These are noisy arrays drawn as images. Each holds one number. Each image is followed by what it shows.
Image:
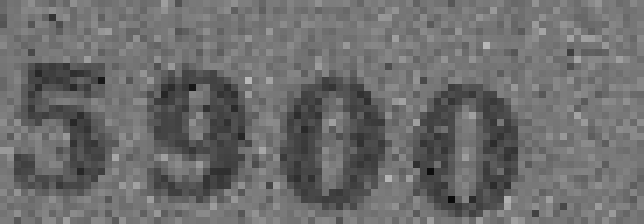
5900
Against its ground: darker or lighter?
darker
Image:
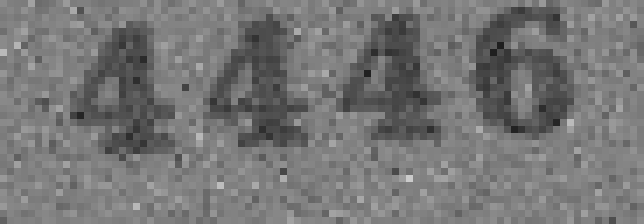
4446
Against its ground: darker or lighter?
darker
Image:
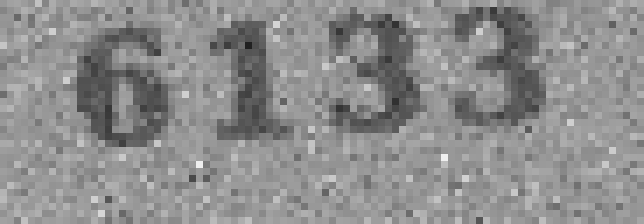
6133
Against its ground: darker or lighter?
darker
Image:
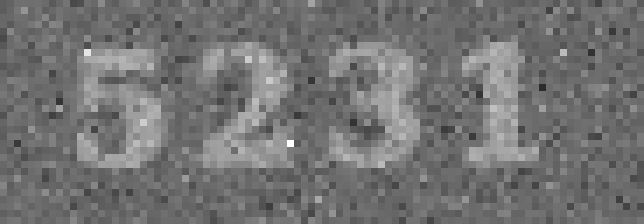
5231
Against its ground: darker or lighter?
lighter
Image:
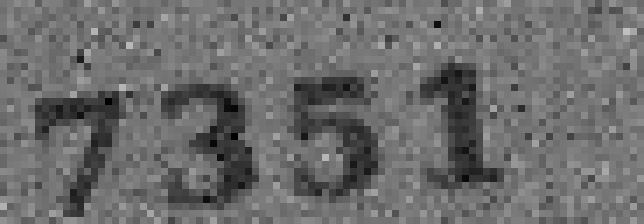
7351
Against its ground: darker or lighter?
darker
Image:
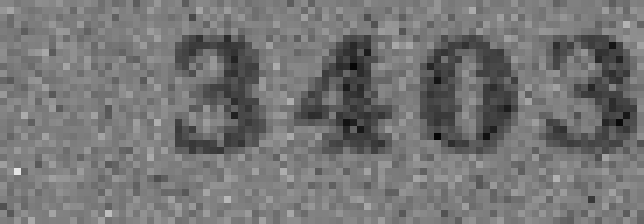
3403
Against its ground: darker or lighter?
darker
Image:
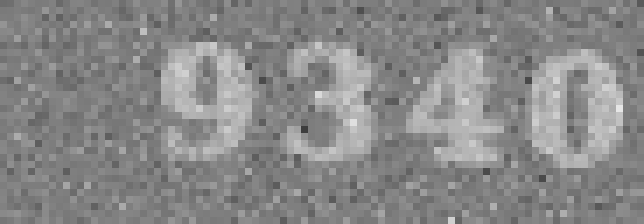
9340
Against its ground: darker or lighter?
lighter
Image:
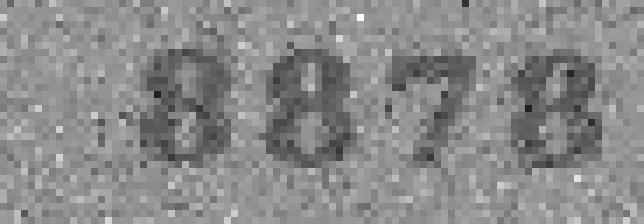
8878
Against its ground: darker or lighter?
darker
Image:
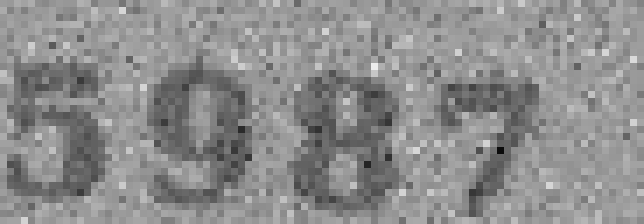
5987
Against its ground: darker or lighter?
darker
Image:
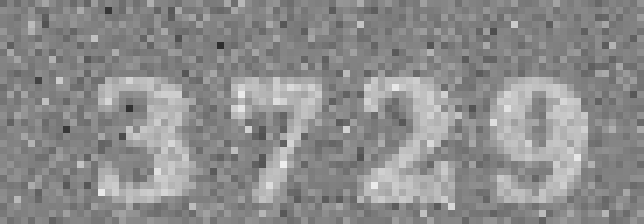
3729
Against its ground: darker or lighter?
lighter
